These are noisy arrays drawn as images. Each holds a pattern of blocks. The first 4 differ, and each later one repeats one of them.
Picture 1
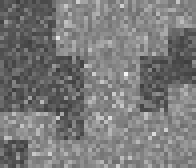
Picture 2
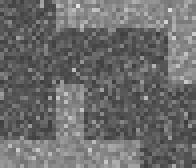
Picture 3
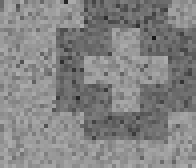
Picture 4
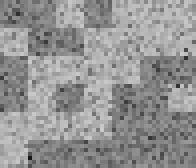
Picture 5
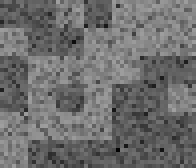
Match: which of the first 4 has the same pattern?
4
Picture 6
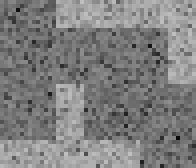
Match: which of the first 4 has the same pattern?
2
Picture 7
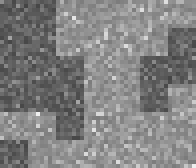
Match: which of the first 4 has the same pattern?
1
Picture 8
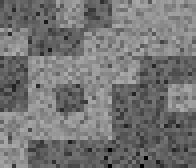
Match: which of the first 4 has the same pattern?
4
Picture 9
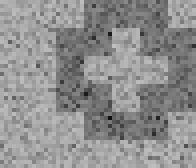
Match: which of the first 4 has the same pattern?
3
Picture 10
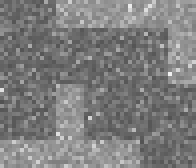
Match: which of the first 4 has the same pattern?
2
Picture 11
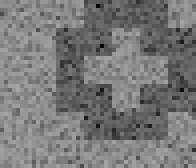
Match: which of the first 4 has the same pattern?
3
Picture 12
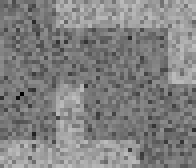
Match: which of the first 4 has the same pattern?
2
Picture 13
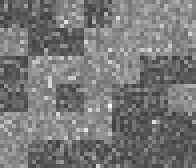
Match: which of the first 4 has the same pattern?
4
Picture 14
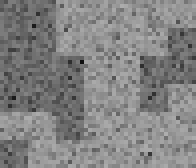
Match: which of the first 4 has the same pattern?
1
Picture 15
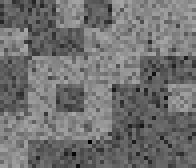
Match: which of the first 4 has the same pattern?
4
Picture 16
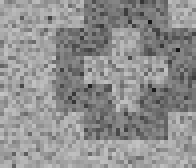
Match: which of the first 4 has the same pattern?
3
